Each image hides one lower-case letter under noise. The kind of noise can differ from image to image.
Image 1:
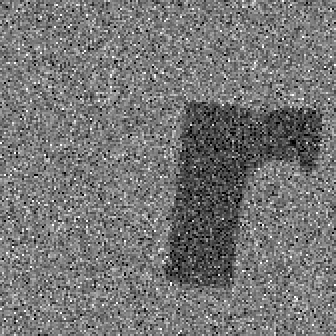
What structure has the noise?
heavy tails
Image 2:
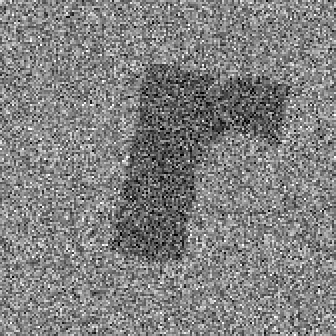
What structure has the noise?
low rank plus noise
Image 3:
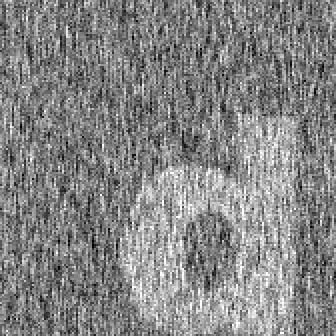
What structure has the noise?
streaked along the columns
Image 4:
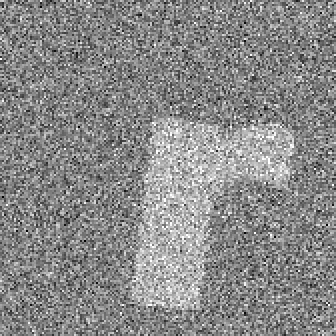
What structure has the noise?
low rank plus noise
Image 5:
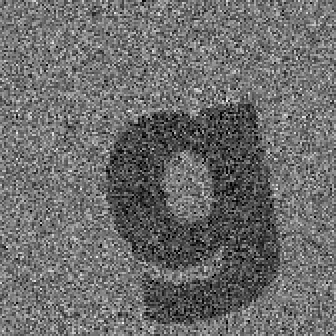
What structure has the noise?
low rank plus noise
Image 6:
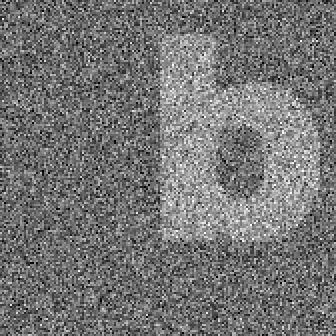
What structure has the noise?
independent entries
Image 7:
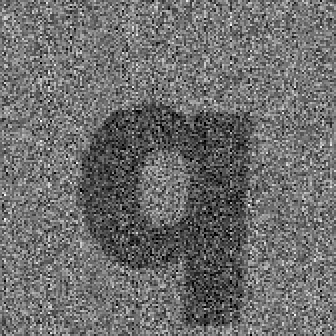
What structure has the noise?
columns of uneven size
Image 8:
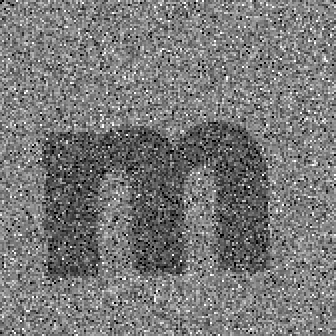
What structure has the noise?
heavy tails
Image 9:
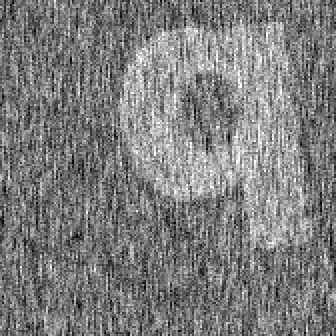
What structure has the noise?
streaked along the columns
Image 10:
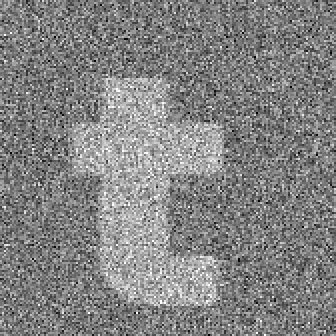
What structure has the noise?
low rank plus noise
